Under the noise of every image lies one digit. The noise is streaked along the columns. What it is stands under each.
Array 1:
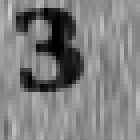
3
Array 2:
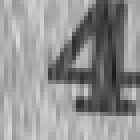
4
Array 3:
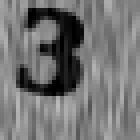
3
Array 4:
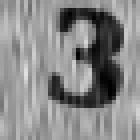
3
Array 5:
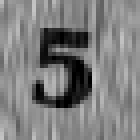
5
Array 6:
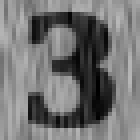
3
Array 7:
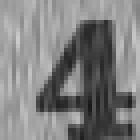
4
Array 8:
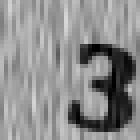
3
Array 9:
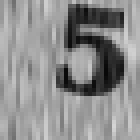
5
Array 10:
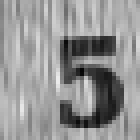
5
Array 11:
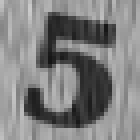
5
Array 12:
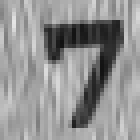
7
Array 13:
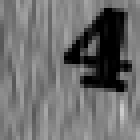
4
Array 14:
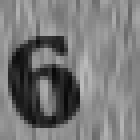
6
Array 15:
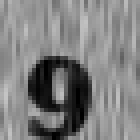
9
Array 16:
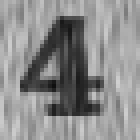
4
